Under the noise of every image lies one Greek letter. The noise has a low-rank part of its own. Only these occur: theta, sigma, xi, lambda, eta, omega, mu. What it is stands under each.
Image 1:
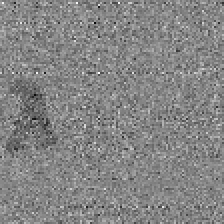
lambda
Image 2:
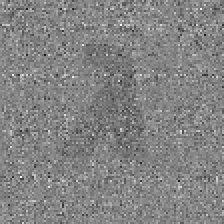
lambda
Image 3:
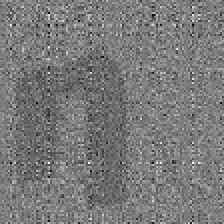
eta
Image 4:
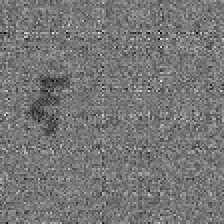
xi
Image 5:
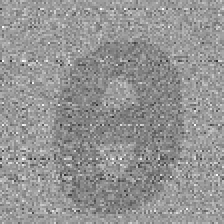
theta
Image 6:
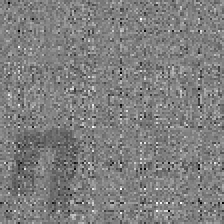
eta
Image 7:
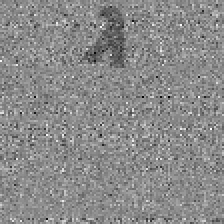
lambda
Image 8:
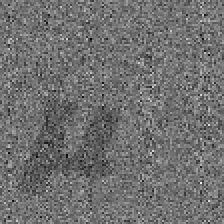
mu
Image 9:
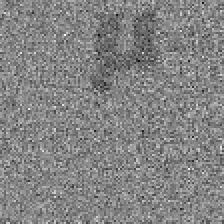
mu
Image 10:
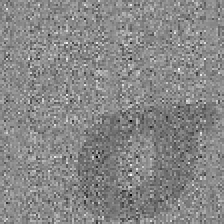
sigma
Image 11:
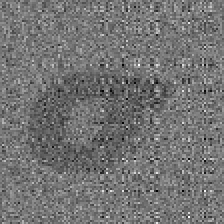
sigma
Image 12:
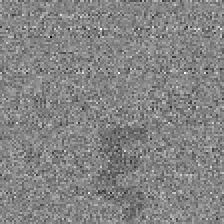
xi
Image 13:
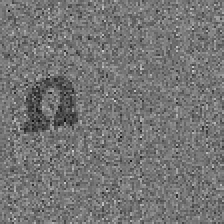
omega
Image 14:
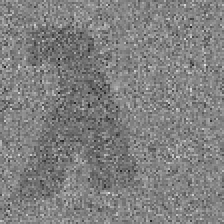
lambda
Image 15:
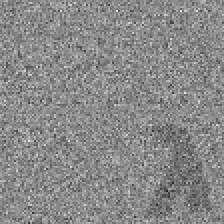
lambda
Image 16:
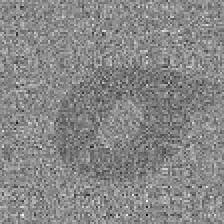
sigma
